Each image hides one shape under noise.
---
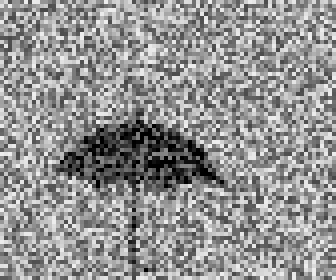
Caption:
dark umbrella
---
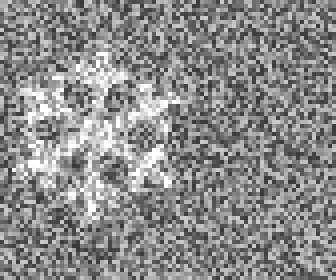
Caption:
light snowflake
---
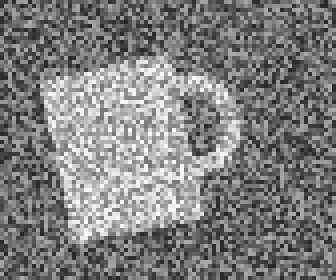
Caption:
light cup
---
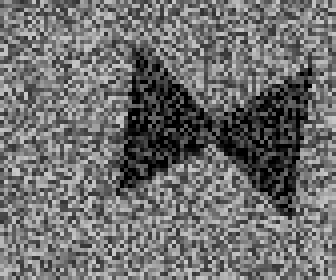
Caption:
dark bow tie
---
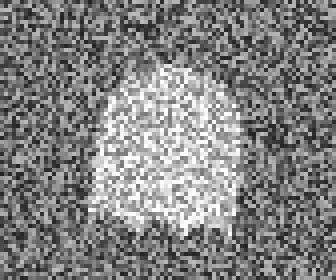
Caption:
light ghost
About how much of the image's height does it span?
two thirds
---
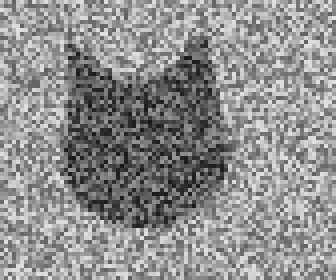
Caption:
dark cat's head
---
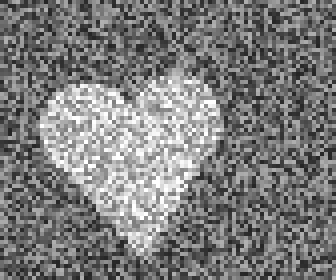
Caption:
light heart
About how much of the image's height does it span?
two thirds
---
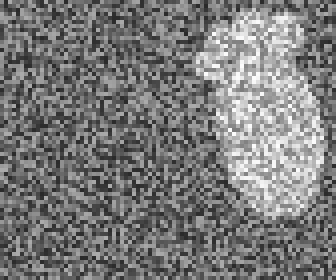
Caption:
light footprint
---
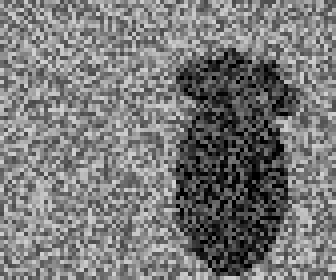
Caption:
dark footprint
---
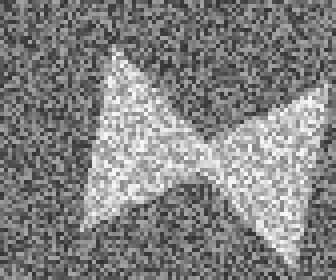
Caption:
light bow tie
